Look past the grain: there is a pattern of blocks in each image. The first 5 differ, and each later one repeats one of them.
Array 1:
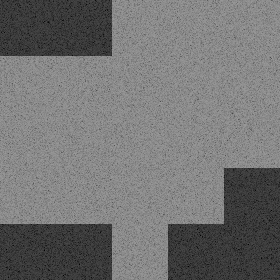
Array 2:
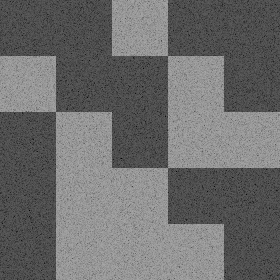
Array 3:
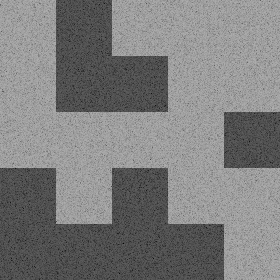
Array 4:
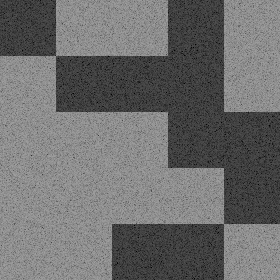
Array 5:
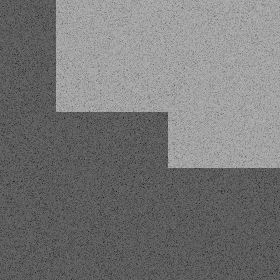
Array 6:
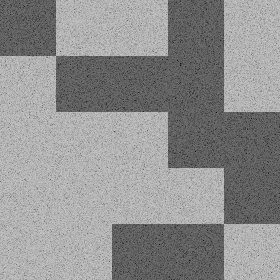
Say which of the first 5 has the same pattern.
4
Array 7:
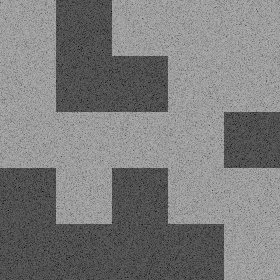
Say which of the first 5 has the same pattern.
3
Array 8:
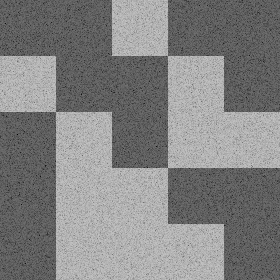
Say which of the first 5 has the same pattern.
2
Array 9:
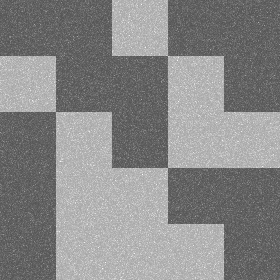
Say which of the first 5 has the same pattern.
2
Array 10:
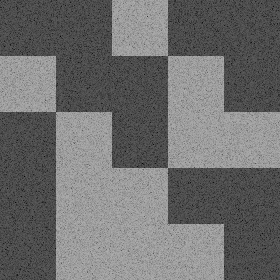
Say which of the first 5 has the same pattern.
2
